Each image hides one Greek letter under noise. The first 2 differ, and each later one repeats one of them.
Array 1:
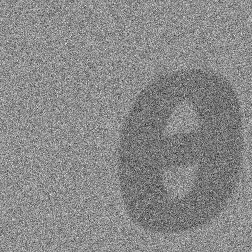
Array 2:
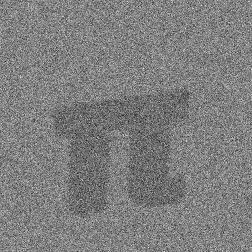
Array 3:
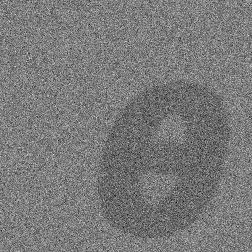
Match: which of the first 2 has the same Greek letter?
1
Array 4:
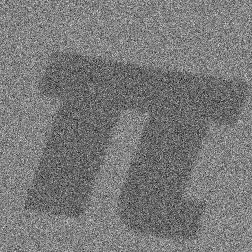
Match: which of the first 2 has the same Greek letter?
2
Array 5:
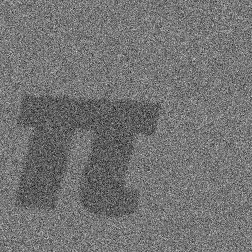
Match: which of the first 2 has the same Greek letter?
2
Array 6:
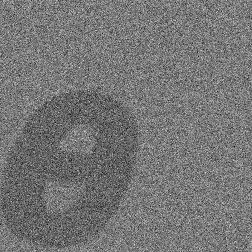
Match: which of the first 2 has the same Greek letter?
1
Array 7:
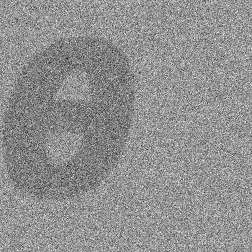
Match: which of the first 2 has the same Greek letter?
1
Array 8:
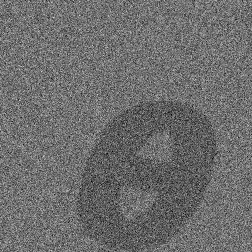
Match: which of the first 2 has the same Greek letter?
1
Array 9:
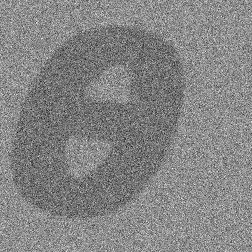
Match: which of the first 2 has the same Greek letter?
1
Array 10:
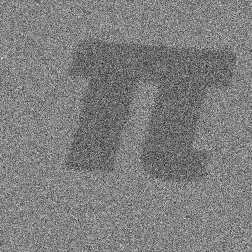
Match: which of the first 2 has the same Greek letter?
2
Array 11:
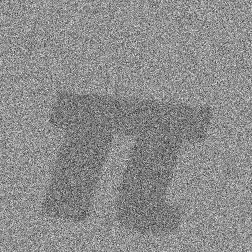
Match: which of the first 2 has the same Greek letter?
2
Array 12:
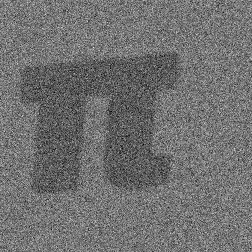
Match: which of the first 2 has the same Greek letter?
2
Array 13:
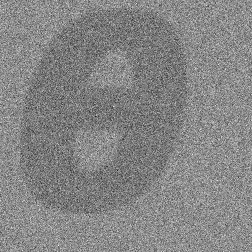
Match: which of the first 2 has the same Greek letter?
1
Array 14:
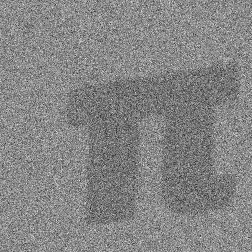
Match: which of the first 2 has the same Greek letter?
2
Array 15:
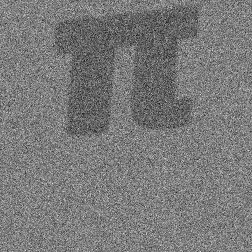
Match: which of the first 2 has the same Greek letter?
2
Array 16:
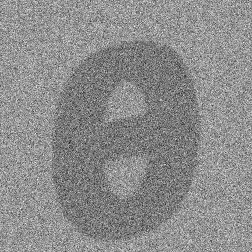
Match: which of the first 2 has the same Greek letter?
1
